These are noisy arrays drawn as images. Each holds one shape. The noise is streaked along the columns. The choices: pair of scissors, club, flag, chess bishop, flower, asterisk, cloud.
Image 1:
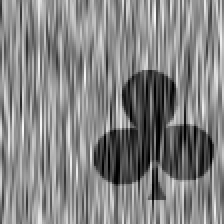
dark club
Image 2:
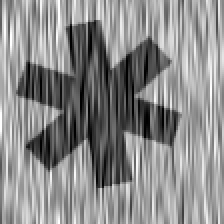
dark asterisk
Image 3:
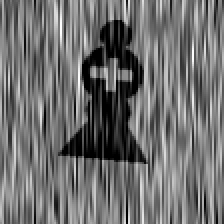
dark chess bishop
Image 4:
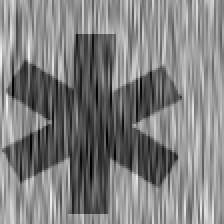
dark asterisk
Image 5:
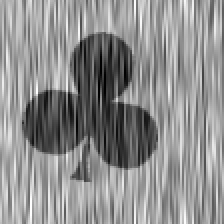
dark club
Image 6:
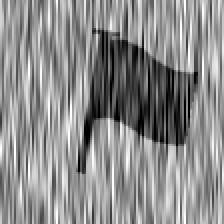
dark flag
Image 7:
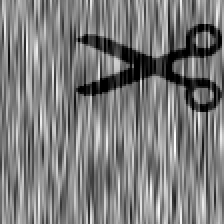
dark pair of scissors
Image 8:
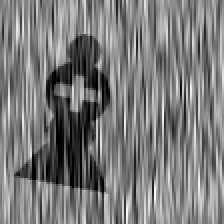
dark chess bishop
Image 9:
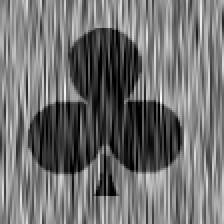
dark club
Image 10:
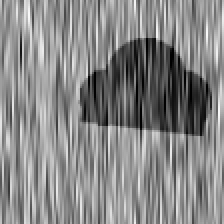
dark cloud
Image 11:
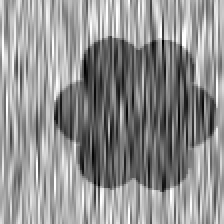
dark flower
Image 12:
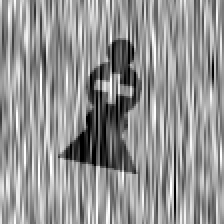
dark chess bishop
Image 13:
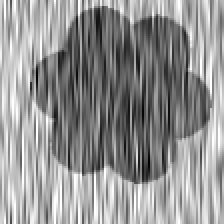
dark flower
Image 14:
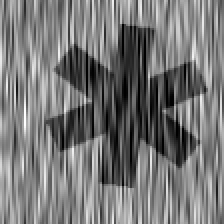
dark asterisk
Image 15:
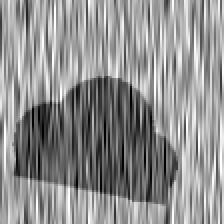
dark cloud
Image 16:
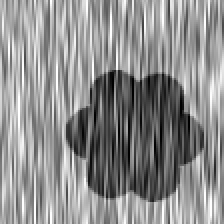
dark flower
